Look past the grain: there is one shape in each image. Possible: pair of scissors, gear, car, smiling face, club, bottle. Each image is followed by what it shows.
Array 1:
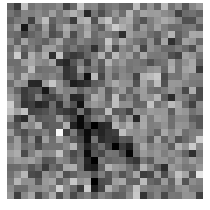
pair of scissors
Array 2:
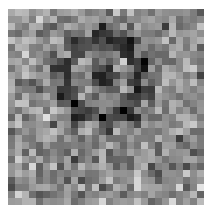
gear
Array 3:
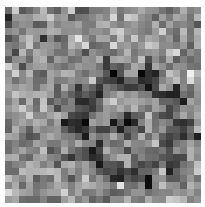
gear
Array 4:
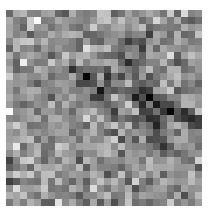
pair of scissors
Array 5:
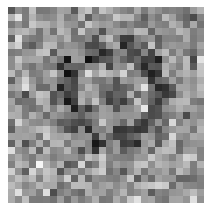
gear
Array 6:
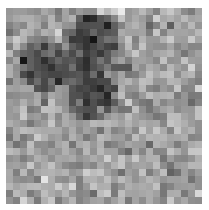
club
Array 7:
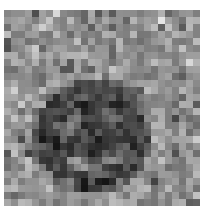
smiling face
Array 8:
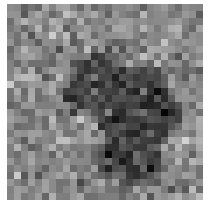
car
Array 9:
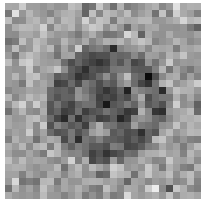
smiling face
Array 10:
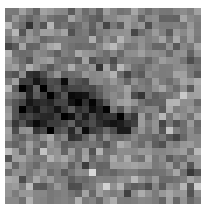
bottle
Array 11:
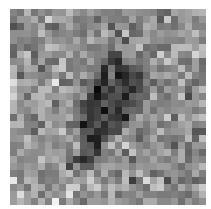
bottle
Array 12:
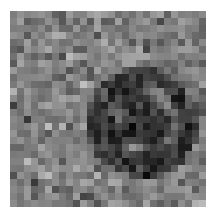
smiling face
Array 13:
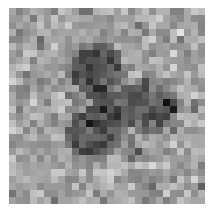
club
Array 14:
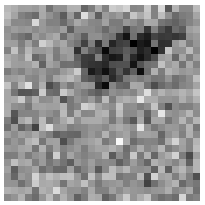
bottle
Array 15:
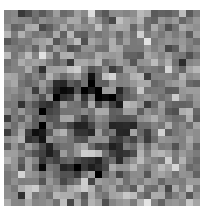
gear
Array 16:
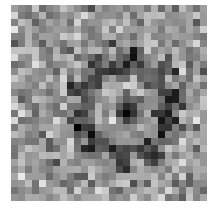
gear
